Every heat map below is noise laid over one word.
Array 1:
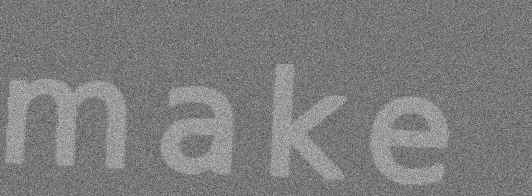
make
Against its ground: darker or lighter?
lighter
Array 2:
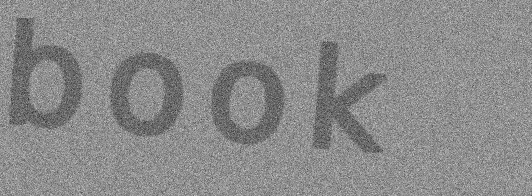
book
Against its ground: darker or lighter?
darker
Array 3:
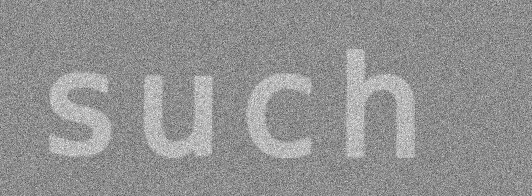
such
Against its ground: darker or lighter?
lighter
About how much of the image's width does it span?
two thirds
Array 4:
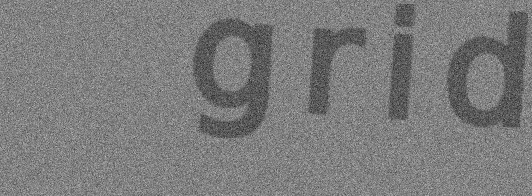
grid
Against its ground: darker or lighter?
darker
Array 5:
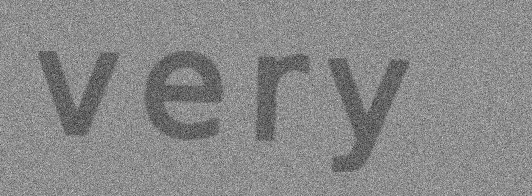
very
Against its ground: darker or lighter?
darker
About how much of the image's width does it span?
two thirds
